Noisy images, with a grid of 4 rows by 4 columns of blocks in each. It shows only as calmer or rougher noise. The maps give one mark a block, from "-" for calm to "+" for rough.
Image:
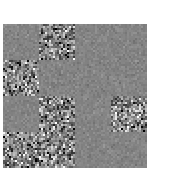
-+--
+---
-+-+
++--
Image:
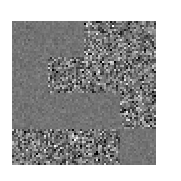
--++
-+++
---+
+++-
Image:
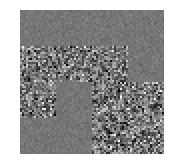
----
+++-
+-++
--++
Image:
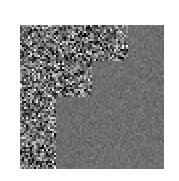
+++-
++--
+---
+---
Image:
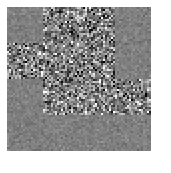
-++-
+++-
-+++
----
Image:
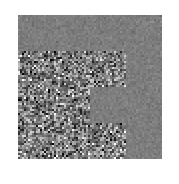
----
+++-
++--
+++-
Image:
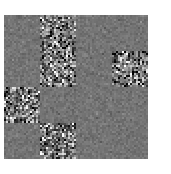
-+--
-+-+
+---
-+--
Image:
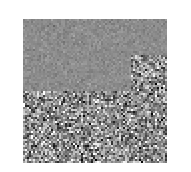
----
---+
++++
++++
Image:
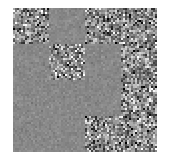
+-++
-+-+
---+
--++
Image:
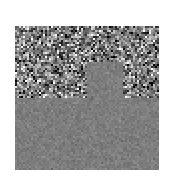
++++
++-+
----
----
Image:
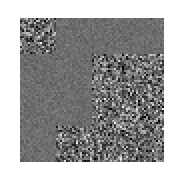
+---
--++
--++
-+++
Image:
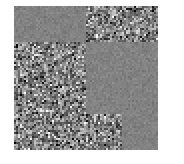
--++
++--
++--
+++-
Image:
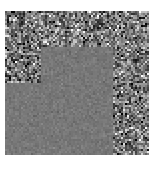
++++
+--+
---+
---+
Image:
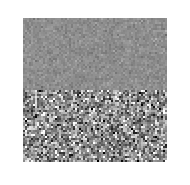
----
----
++++
++++
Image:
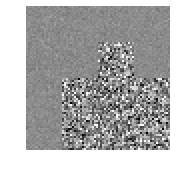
----
--+-
-+++
-+++
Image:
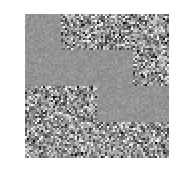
-+++
---+
++--
++++
